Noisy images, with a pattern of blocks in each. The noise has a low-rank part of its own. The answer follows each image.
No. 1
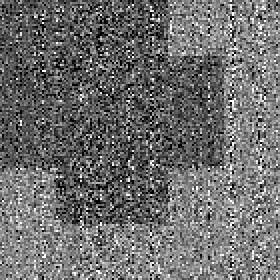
mirrored about the diagonal from the top left
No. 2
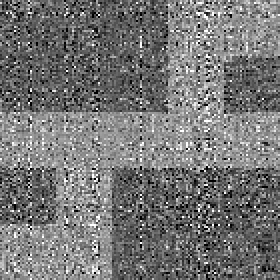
the same after a half turn
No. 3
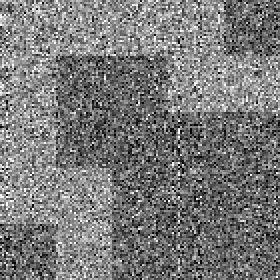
mirrored about the diagonal from the top left
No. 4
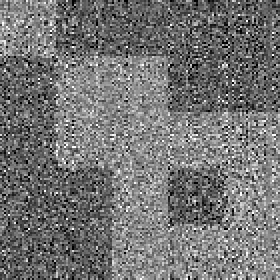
mirrored about the diagonal from the top left
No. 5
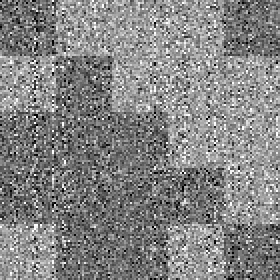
mirrored about the diagonal from the bottom left
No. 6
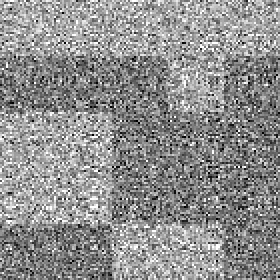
no symmetry
